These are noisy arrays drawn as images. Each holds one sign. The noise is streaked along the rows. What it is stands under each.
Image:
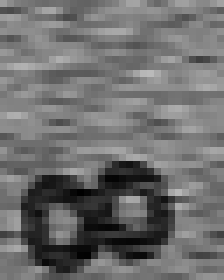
infinity sign
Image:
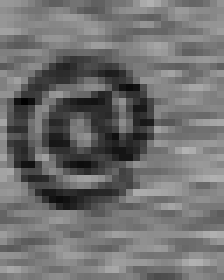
at sign
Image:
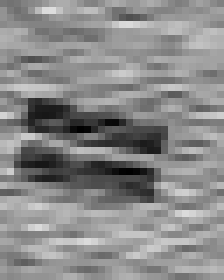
equals sign
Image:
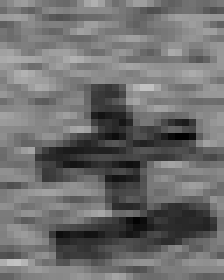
plus-minus sign
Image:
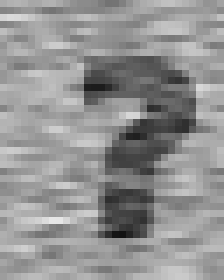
question mark
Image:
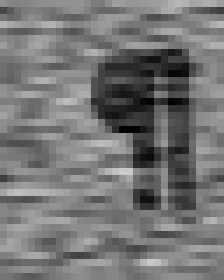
pilcrow
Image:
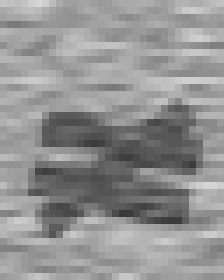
not-equal sign
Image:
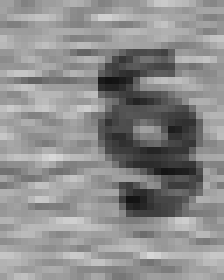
section sign
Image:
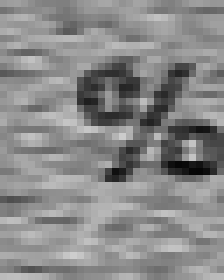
percent sign
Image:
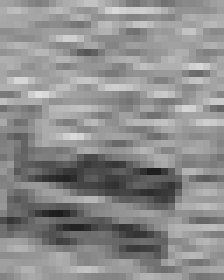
equals sign
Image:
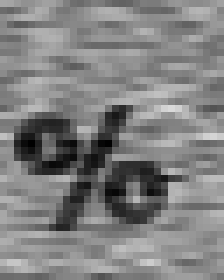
percent sign
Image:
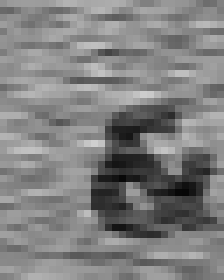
ampersand
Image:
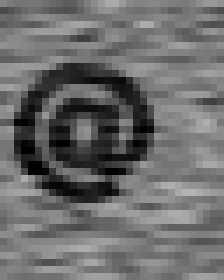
at sign
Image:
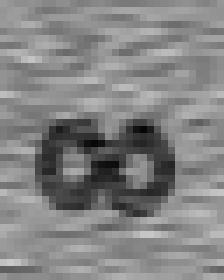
infinity sign
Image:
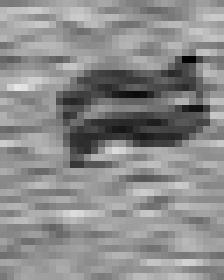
approximately sign
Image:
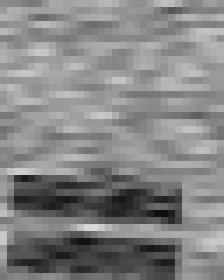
equals sign
